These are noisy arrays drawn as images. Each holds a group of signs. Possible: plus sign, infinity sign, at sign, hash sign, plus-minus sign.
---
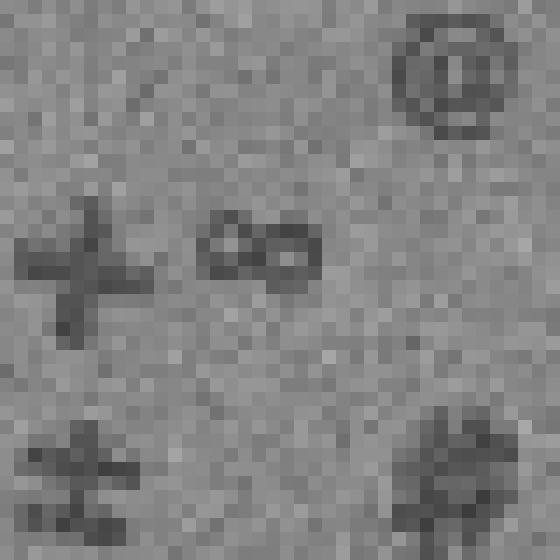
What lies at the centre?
infinity sign
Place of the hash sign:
bottom right
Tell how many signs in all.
5
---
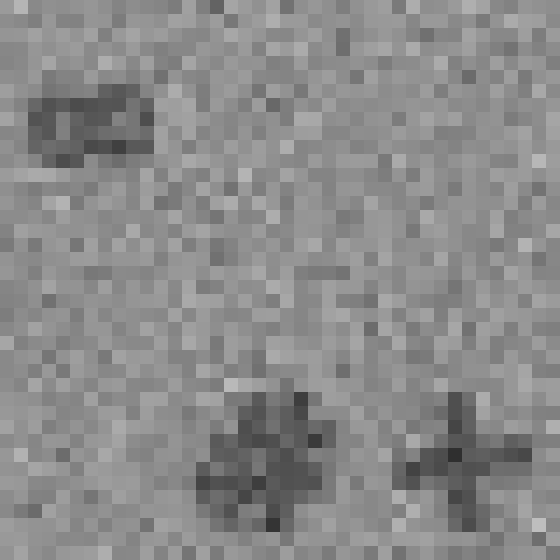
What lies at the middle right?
nothing
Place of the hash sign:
bottom middle
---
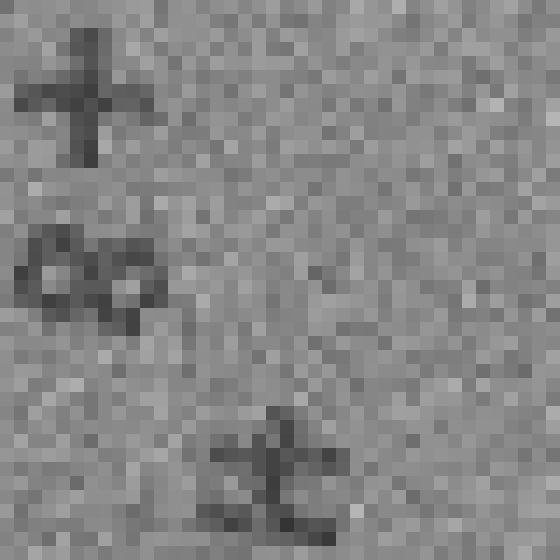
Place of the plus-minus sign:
bottom middle
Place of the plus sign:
top left
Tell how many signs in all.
3
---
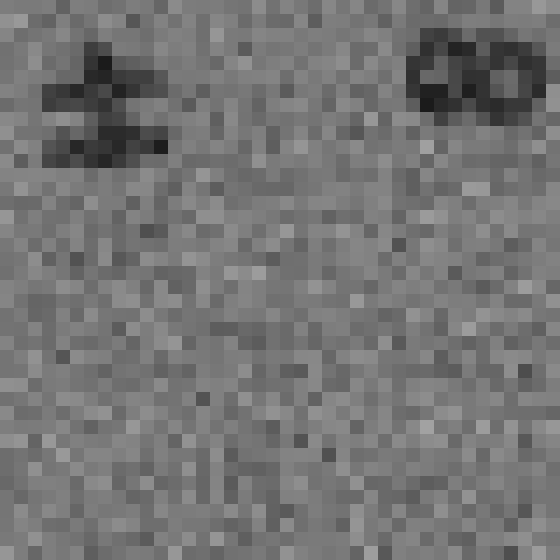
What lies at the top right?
infinity sign
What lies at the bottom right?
nothing
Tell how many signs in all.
2
